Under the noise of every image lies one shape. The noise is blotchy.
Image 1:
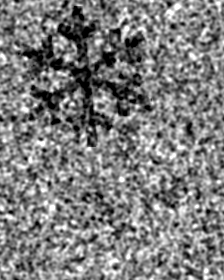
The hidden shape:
snowflake
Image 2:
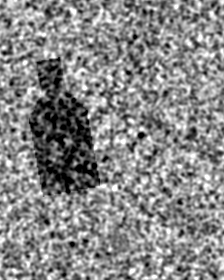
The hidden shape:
bottle
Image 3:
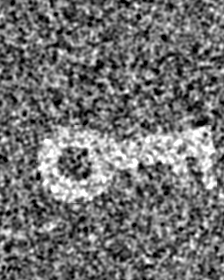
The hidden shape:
key
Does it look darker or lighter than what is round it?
lighter
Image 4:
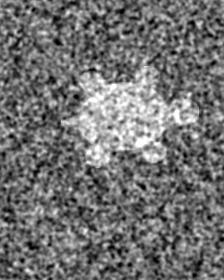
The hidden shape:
turtle
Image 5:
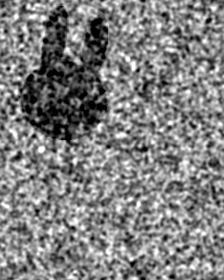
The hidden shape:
rabbit's head
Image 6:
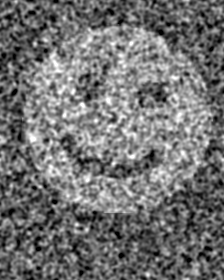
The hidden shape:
smiling face
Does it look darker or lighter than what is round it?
lighter
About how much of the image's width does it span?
nearly all
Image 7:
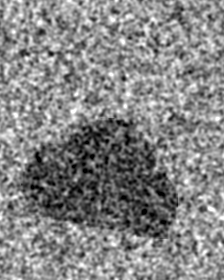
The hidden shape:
cloud
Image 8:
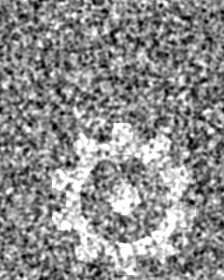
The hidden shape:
gear
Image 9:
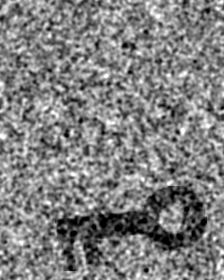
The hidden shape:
key
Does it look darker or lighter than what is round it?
darker
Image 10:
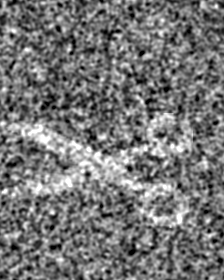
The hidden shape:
pair of scissors
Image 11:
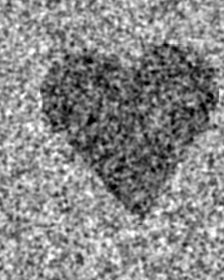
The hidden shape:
heart
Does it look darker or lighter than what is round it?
darker
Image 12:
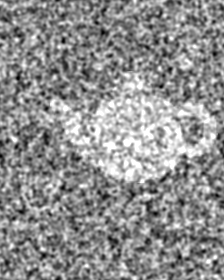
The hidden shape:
teapot
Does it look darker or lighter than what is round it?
lighter
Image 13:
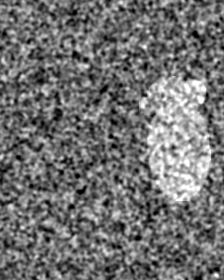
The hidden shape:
footprint
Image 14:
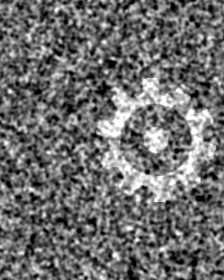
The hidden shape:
gear
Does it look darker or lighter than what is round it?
lighter
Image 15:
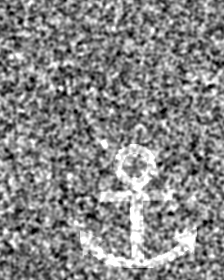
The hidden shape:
anchor
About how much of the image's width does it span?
half
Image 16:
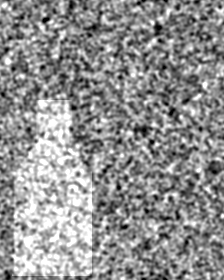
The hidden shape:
bottle
